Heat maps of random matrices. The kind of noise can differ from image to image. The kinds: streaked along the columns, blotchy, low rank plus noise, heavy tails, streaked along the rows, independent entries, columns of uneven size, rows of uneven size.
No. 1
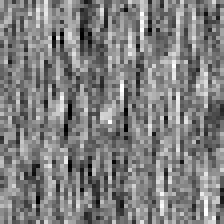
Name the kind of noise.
streaked along the columns
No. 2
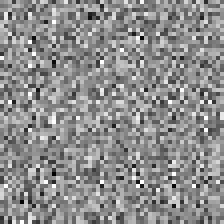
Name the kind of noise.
low rank plus noise
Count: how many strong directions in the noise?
two
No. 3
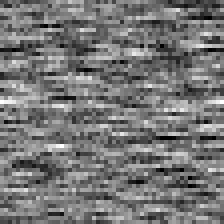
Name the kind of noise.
streaked along the rows
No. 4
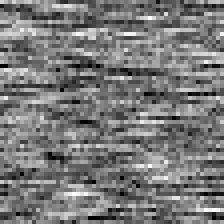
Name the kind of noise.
streaked along the rows
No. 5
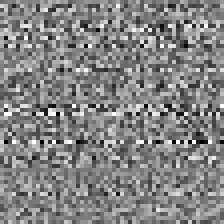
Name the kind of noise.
rows of uneven size
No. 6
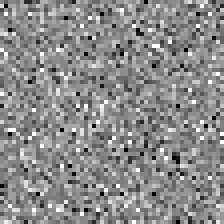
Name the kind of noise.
heavy tails
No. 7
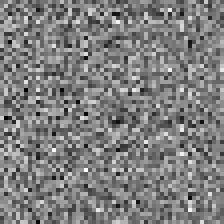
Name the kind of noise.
low rank plus noise
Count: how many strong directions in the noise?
five to eight
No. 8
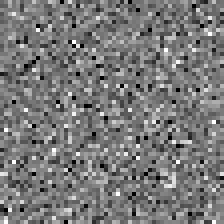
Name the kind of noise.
heavy tails
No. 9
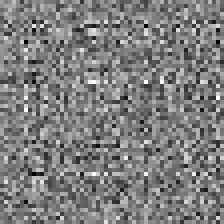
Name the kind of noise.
low rank plus noise
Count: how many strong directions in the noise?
two
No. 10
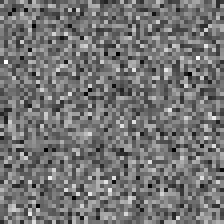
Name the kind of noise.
independent entries
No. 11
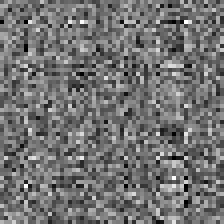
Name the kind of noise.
low rank plus noise
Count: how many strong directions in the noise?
one
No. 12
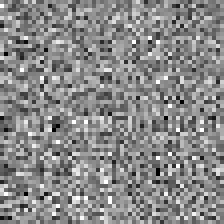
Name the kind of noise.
low rank plus noise
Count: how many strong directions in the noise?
one
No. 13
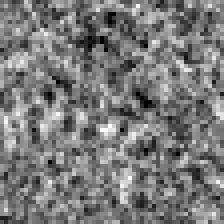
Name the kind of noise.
blotchy
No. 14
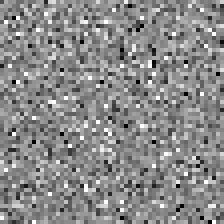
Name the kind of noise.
heavy tails
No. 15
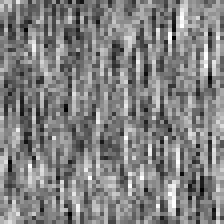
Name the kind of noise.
streaked along the columns
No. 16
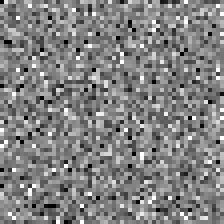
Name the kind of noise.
heavy tails
